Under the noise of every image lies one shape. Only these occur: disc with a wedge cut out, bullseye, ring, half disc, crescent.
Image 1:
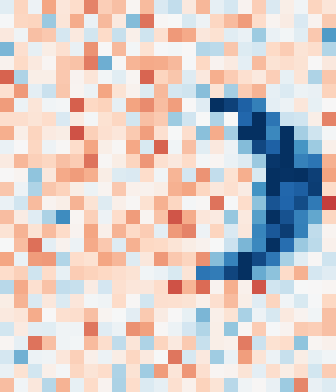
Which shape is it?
crescent
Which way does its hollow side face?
left
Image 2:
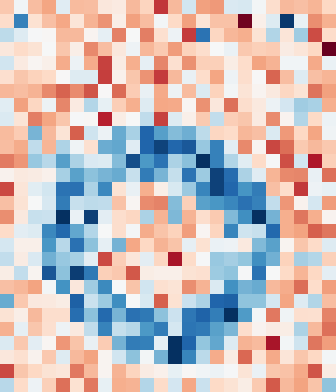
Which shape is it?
ring
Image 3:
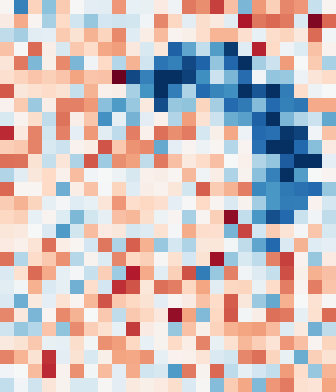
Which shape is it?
crescent
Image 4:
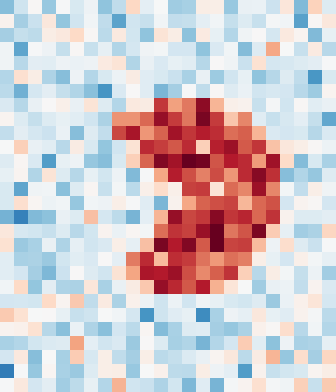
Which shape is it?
disc with a wedge cut out
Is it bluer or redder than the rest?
redder
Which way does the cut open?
left
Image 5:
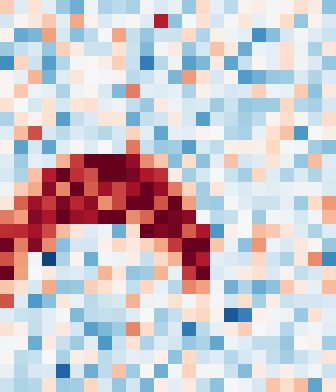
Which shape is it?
crescent
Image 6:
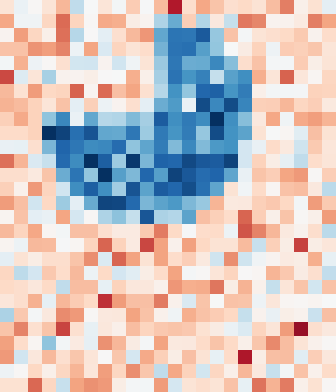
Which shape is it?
disc with a wedge cut out
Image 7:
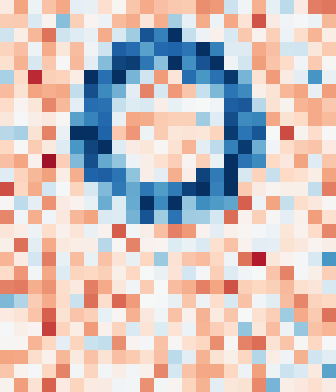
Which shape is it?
ring
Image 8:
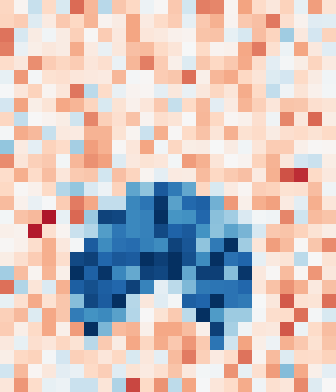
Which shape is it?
disc with a wedge cut out
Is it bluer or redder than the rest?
bluer
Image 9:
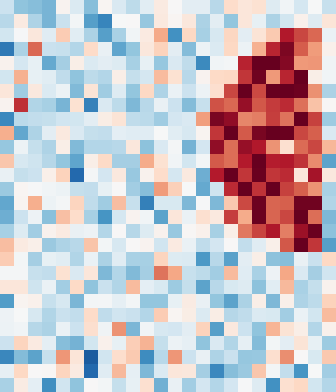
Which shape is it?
half disc
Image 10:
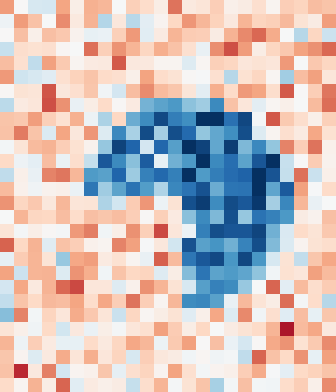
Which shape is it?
disc with a wedge cut out
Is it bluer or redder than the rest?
bluer
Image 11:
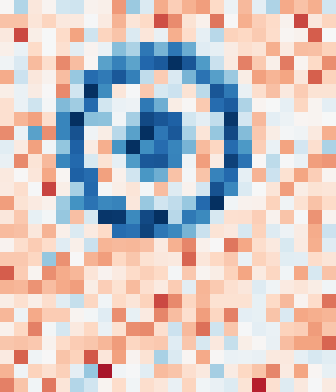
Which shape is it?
bullseye
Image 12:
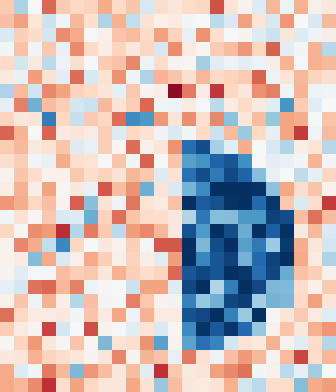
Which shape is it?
half disc
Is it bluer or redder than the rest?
bluer
